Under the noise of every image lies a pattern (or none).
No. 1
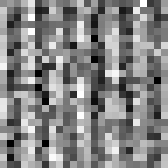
vertical stripes
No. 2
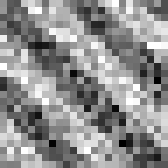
diagonal stripes
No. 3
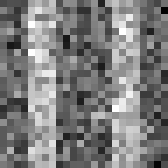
vertical stripes
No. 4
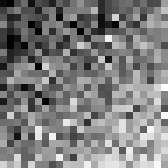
a smooth slope
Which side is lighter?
bottom right
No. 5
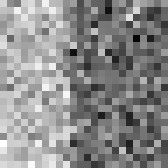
a sharp edge
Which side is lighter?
left
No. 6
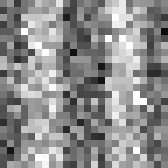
vertical stripes
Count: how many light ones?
2
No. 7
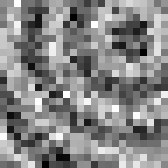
rings round one point
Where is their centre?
top right
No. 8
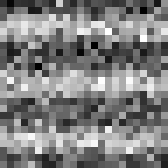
horizontal stripes
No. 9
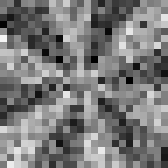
spokes from one point
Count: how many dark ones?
6
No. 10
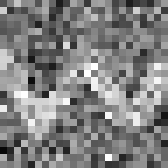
a wavy band
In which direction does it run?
left to right
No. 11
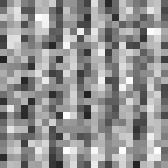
vertical stripes
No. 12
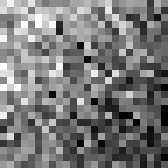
a smooth slope
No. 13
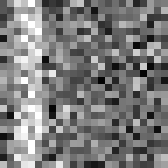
one vertical stripe
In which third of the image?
left
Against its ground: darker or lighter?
lighter
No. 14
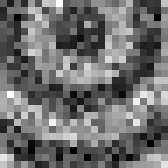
rings round one point
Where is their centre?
top middle
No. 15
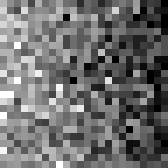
a smooth slope
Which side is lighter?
left
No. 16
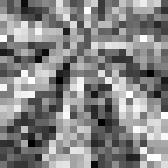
spokes from one point
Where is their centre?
top middle
